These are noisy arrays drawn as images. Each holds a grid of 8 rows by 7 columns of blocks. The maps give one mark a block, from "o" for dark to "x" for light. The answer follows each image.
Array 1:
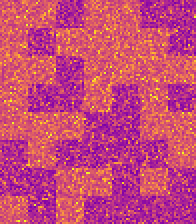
x x o x x o o
x o x x x x o
x x o x x x x
x o o x o x o
x x x o o x x
o x o o o o x
o o x x o x o
x o x o o o o
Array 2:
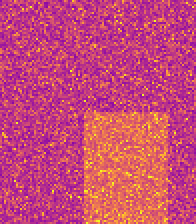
o o o o o o o
o o o o o o o
o o o o o o o
o o o o o o o
o o o x x x o
o o o x x x o
o o o x x x o
o o o x x x o
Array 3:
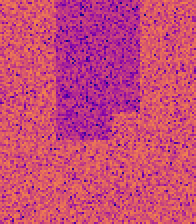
x x o o o x x
x x o o o x x
x x o o o x x
x x o o o x x
x x o o x x x
x x x x x x x
x x x x x x x
x x x x x x x
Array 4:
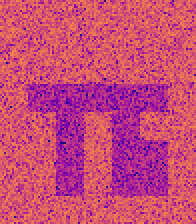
x x x x x x x
x x x x x x x
x x x x x x x
x o o o o o x
x x o x o x x
x x o x o o x
x x o x o o x
x x x x x x x
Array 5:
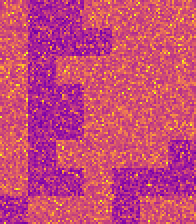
x o o x x x x
x o o o x x x
x o x x x x x
x o o x x x x
x o o x x x x
x o x x x x o
x o o x o o o
o x x x o x x
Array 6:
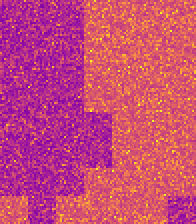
o o o x x x x
o o o x x x x
o o o x x x x
o o o x x x x
o o o o x x x
o o o o x x x
o o o x x x x
x o x x x x o
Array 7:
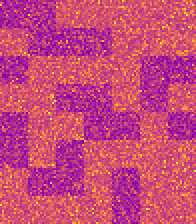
o o x x x x x
x o o o x x x
o x x x x o o
x x o o x o x
o x x o o x o
o x o x x x x
x o o x o x x
x x x x o x x
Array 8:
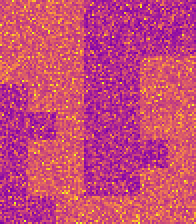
x x x o o o o
x x x o o o o
x x x o o x x
o x x o o x x
o o x o o x x
o x x o o o x
o x x o o x x
o o x x x x x
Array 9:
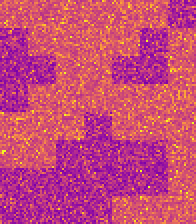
x x x x x x o
o x x x x o x
o o x x o o x
o x x x x x x
x x x o x x x
x x o o o o x
o o o o o o x
o o o o x x x
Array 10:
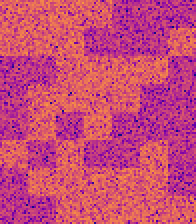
x x x x o o o
x x x o o o x
o o x x x x o
o x x x x o o
o x o x o o o
x o x o o x o
o x x x x x o
o o x x x x x
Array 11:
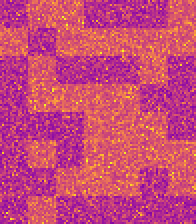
o x x o o o x
x o x x x x x
o x o o o x o
o x x x x o o
o o o x x x o
o x o x x x x
o o x x x o x
o x o o o o o
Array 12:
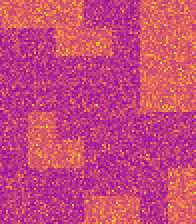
x x x o o x x
o o x x o x x
o o o o o x x
o o o o o x x
o x o o o o o
o x x o o o o
o o o o o o x
o o o x x o x
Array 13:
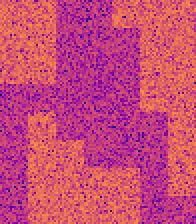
x x o o x x x
x x o o o x x
x x o o o x x
o o o o o x x
o x o o o o x
o x x o o o x
o x x x x o x
o x x x x o o
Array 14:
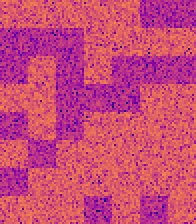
x x x x x o o
o o o x x x x
o x o x o o o
x x o o o x x
o x o x x x x
x o x x x x x
o x x x x x x
x x x o x o x
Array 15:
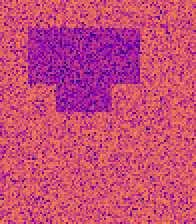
x x x x x x x
x o o o o x x
x o o o o x x
x x o o x x x
x x x x x x x
x x x x x x x
x x x x x x x
x x x x x x x
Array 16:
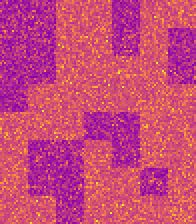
o o x x o x x
o o x x o x o
o o x x x x o
o x x x x x x
x x x o o x x
x o o x o x x
x o o x x o x
x x o x x x x
